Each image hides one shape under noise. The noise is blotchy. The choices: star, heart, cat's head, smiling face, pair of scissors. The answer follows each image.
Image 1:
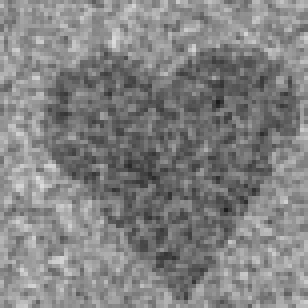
heart
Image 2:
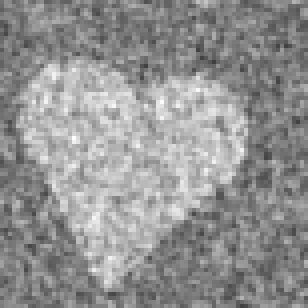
heart
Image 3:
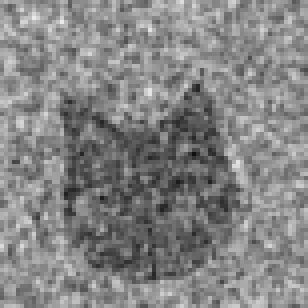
cat's head
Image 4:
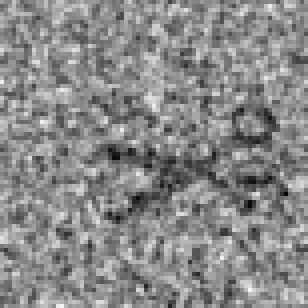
pair of scissors
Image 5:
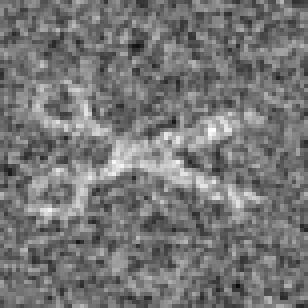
pair of scissors
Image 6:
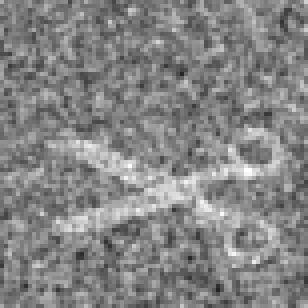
pair of scissors
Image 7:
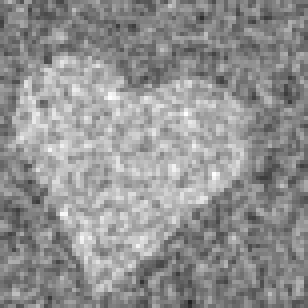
heart
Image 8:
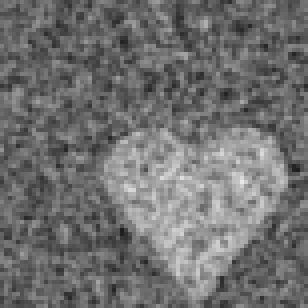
heart
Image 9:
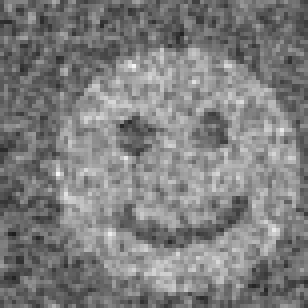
smiling face
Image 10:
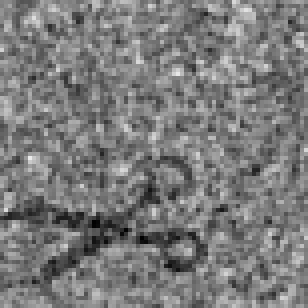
pair of scissors
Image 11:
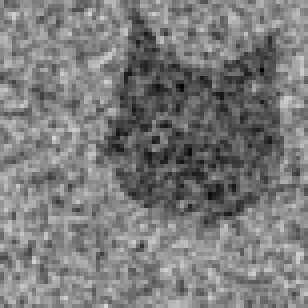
cat's head
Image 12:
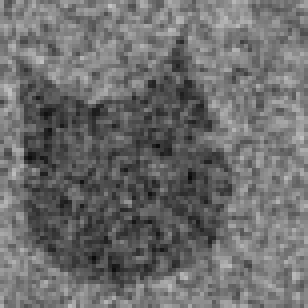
cat's head
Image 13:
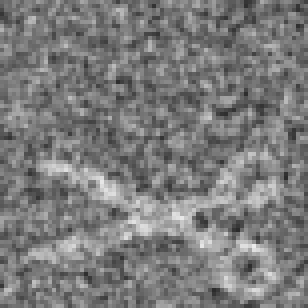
pair of scissors
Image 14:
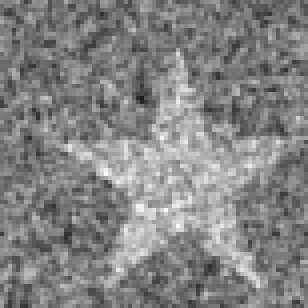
star
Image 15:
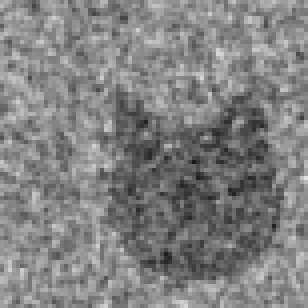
cat's head
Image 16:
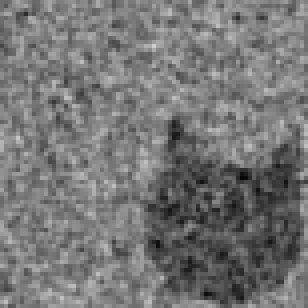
cat's head
